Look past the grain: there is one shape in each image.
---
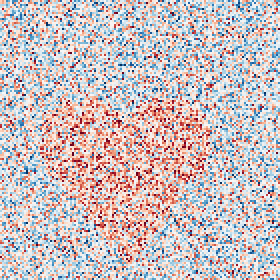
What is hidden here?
red heart
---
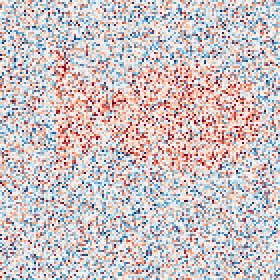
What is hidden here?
red fish
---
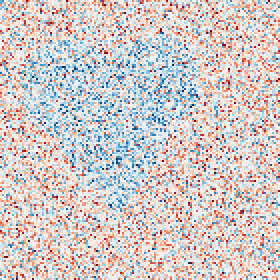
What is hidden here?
blue heart
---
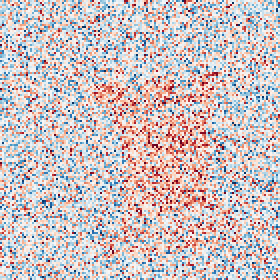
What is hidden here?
red chess rook
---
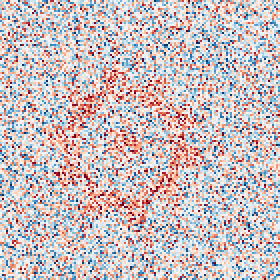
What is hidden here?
red gear
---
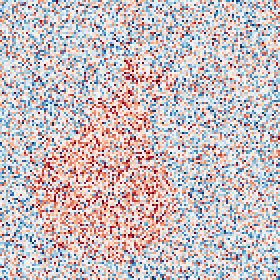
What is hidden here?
red pear
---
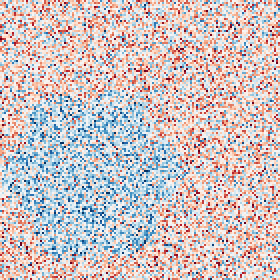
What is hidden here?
blue flower
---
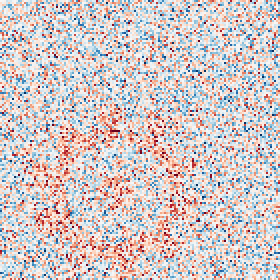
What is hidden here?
red gear
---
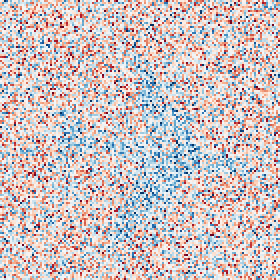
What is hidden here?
blue airplane
